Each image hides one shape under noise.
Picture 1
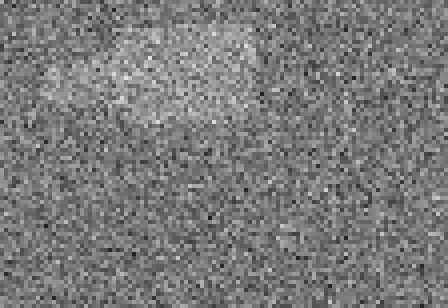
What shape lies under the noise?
bottle
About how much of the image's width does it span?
half
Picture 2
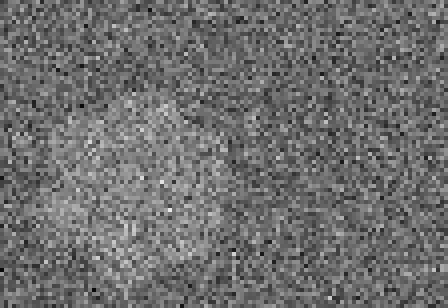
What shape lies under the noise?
flower
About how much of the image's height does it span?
two thirds
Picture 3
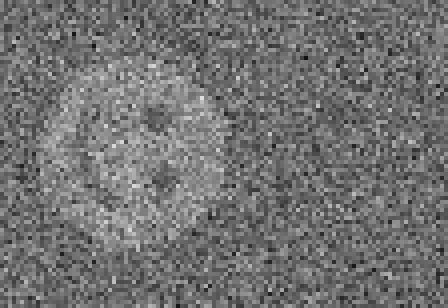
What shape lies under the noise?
smiling face
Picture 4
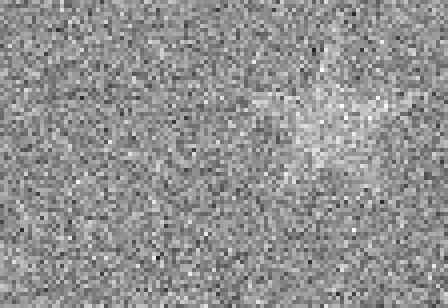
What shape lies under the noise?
star
